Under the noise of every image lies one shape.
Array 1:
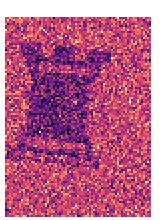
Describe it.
dark chess rook
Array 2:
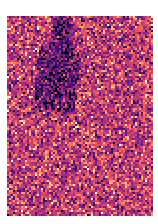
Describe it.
dark bottle
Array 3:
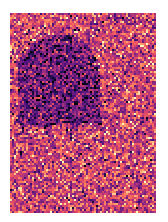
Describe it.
dark ghost
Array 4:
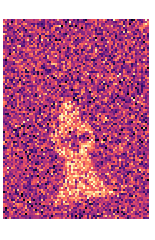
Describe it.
light chess bishop
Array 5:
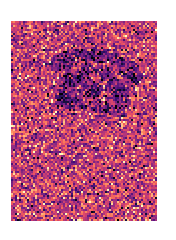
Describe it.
dark telephone
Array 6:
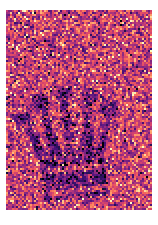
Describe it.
dark chess queen
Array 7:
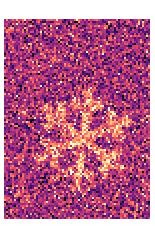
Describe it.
light snowflake
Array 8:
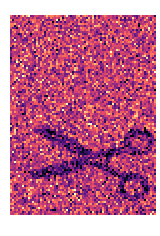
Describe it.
dark pair of scissors
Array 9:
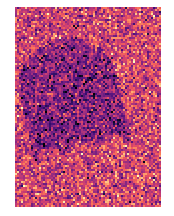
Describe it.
dark ghost
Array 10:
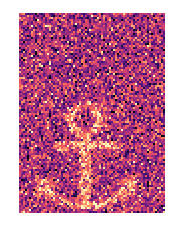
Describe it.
light anchor
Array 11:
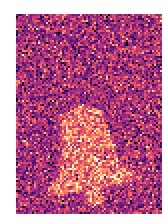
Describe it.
light bell
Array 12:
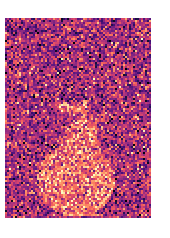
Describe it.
light pear
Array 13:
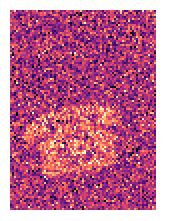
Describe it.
light telephone
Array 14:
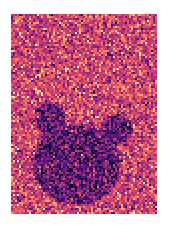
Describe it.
dark bear's head
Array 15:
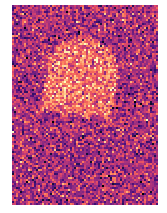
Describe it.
light ghost
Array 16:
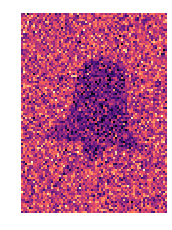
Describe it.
dark bell
